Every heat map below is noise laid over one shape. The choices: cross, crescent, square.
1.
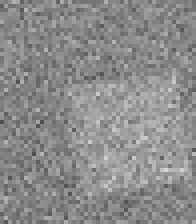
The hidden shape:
square
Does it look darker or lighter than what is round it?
lighter
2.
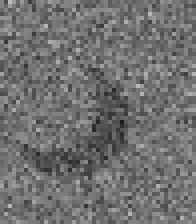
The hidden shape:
crescent
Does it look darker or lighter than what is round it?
darker
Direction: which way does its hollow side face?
up and left
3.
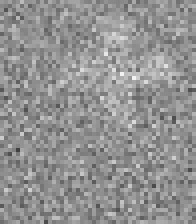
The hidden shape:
cross
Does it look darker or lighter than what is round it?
lighter
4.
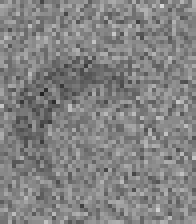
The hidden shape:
crescent
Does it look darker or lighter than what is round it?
darker
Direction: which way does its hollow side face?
down and right
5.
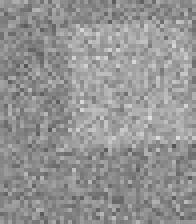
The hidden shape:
square
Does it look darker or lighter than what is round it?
lighter
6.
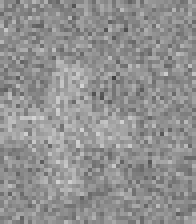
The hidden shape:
cross
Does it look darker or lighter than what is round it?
lighter
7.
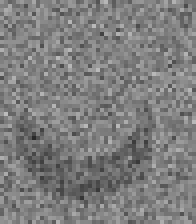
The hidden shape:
crescent
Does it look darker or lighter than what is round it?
darker
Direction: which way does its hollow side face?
up
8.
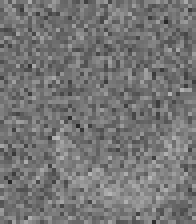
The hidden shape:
crescent
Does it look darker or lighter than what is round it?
lighter
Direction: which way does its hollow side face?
up
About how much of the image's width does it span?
two thirds
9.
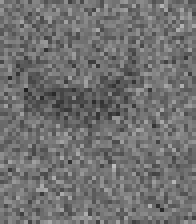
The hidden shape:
crescent
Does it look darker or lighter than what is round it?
darker
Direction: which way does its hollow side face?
up
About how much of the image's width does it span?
two thirds
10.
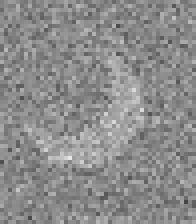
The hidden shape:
crescent
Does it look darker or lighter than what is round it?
lighter
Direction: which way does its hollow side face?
up and left
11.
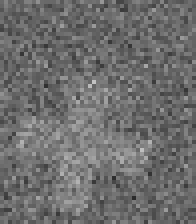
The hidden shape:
cross
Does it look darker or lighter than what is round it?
lighter
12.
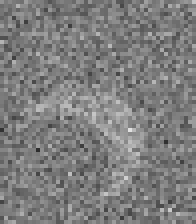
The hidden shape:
crescent
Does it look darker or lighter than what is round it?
lighter
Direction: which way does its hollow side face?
down and left
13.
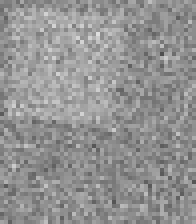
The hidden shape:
square
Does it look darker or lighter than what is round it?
lighter
